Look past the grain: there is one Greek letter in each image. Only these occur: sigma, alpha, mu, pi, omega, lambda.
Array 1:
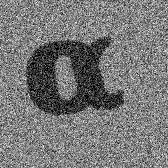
alpha
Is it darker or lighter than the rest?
darker
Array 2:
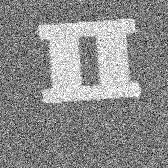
pi
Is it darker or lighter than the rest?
lighter
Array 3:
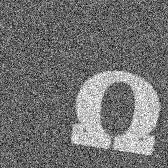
omega
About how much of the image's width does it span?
half
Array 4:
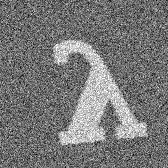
lambda
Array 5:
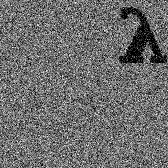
lambda
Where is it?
top right
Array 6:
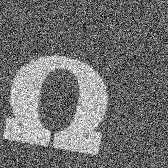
omega
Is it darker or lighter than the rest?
lighter
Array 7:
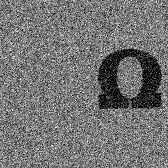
omega
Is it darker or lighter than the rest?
darker
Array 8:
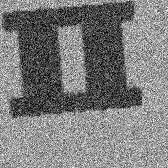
pi
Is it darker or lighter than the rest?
darker
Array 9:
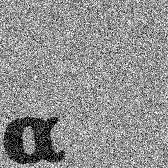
alpha
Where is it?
bottom left
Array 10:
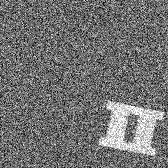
pi
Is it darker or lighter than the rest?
lighter
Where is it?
bottom right
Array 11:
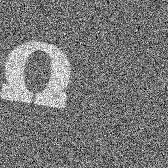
omega
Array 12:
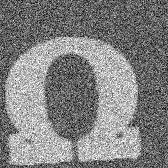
omega
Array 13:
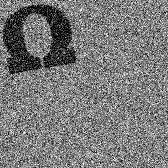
omega
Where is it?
top left
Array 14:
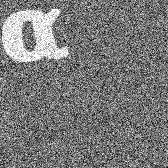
alpha
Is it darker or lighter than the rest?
lighter
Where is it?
top left
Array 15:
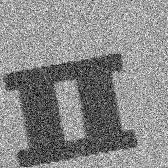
pi
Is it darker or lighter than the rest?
darker
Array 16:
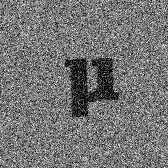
mu
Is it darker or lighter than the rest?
darker
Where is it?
centre
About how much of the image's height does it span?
a third
